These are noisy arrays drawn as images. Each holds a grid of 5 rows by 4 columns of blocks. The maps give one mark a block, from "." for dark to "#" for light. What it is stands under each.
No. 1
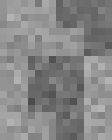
# # . .
# # # .
# . . #
# . . #
# # . #
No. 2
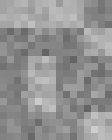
# # # .
. . . #
. # . .
. # . .
. . . #
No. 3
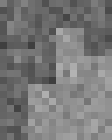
. . . .
. . # .
. . # #
. # # #
. # # #
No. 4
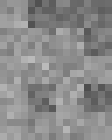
# . . .
# # # .
# # # #
# . # .
# # # #
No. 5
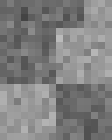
. . . #
. . # #
. . # #
# # . .
# # . .
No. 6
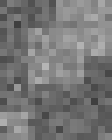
. . # #
. # # #
. # # .
. . . .
# . . .
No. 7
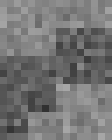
# # # #
# # . .
. . . .
. . # #
. # # #
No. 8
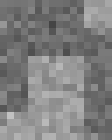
. . . #
. . . .
. # # .
. # # .
# # # .
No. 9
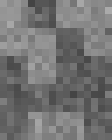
# . # #
# # . #
. # . .
. . . .
. # # .
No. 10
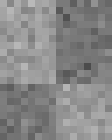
# # . .
# # . .
# # . .
. . # #
. . # #
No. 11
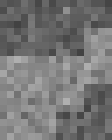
. . . .
. . . #
# # # #
# # # .
# # . .
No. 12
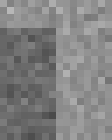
# # # #
. . # #
. . # #
. . # #
. . # #
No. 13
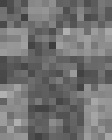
. # . .
# . # #
. . . .
# . . #
# . . #
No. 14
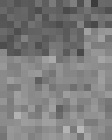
. . . .
. . . #
# # # #
# # # #
# # # #
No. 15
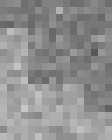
. . . .
# . . .
# . . .
# # # .
# # # #
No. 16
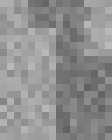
# . . #
# # . #
# # . .
# # . .
# # . .
